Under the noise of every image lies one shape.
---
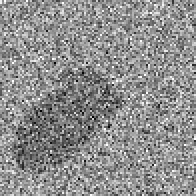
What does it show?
dark footprint
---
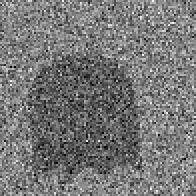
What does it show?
dark ghost
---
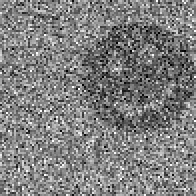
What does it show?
dark smiling face
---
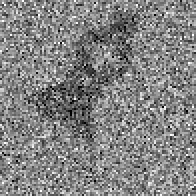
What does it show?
dark chess bishop
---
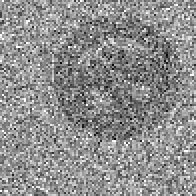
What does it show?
dark smiling face
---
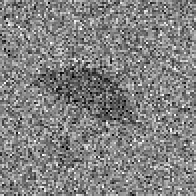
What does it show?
dark umbrella
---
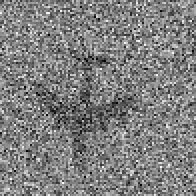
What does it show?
dark airplane
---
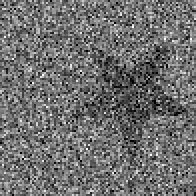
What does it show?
dark star
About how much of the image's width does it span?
two thirds
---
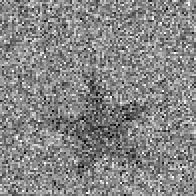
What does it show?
dark star
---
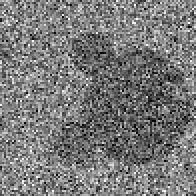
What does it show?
dark bear's head
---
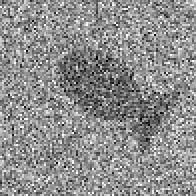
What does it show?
dark fish
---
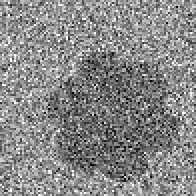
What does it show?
dark flower
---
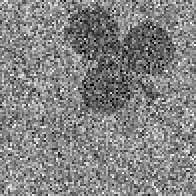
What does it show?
dark club
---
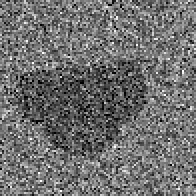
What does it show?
dark cloud
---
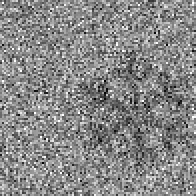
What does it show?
dark snowflake
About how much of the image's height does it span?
two thirds
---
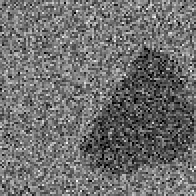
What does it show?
dark cloud
